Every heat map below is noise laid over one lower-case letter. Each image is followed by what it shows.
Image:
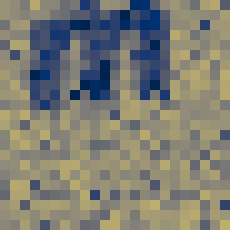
m
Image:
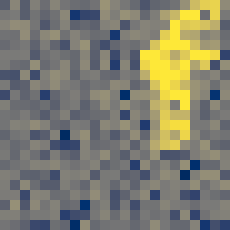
f
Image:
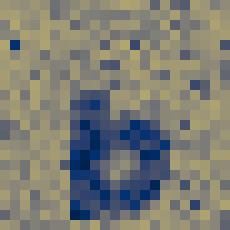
b
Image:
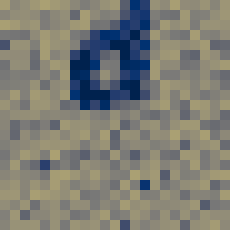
d
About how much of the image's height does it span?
half
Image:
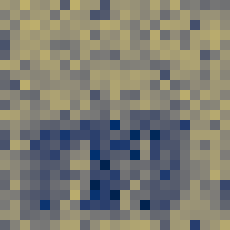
m
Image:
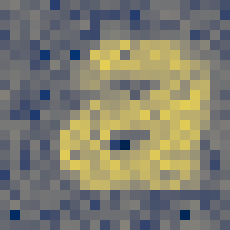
a
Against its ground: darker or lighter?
lighter
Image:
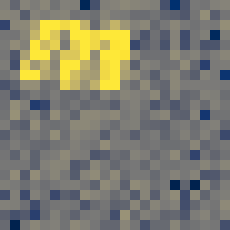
m
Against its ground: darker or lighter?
lighter
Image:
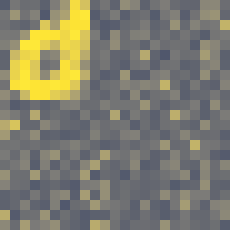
d
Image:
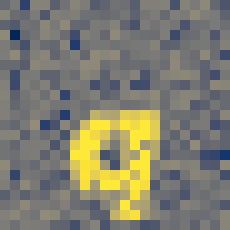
q
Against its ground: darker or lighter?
lighter
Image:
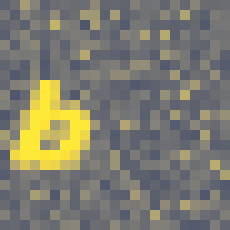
b
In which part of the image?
middle left
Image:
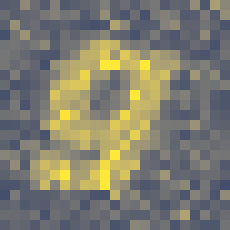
g
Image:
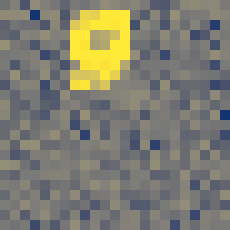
g
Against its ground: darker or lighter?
lighter
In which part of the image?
top middle
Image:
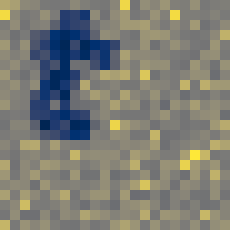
t
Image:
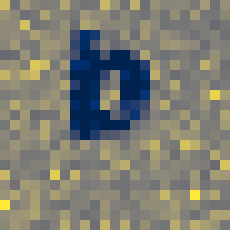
b
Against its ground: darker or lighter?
darker
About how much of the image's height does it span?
half
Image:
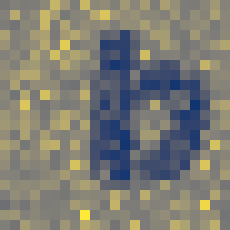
b
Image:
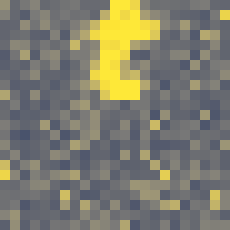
t
